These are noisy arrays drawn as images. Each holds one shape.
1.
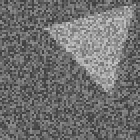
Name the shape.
triangle
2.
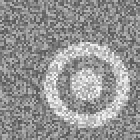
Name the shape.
bullseye
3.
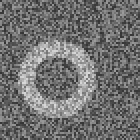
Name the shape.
ring
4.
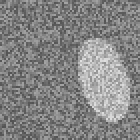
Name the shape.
ellipse
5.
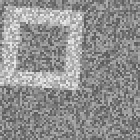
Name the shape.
square frame
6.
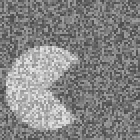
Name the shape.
disc with a wedge cut out
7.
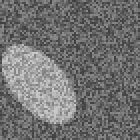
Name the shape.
ellipse
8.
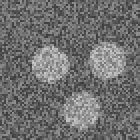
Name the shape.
three dots
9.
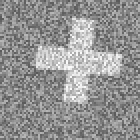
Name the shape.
cross
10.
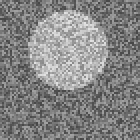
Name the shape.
disc
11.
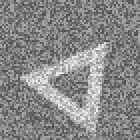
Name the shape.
triangle frame
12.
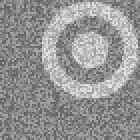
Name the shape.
bullseye
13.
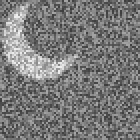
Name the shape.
crescent
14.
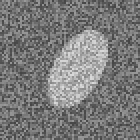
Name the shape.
ellipse
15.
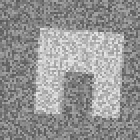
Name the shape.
square with a notch
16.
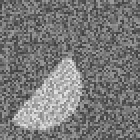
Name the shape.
half disc
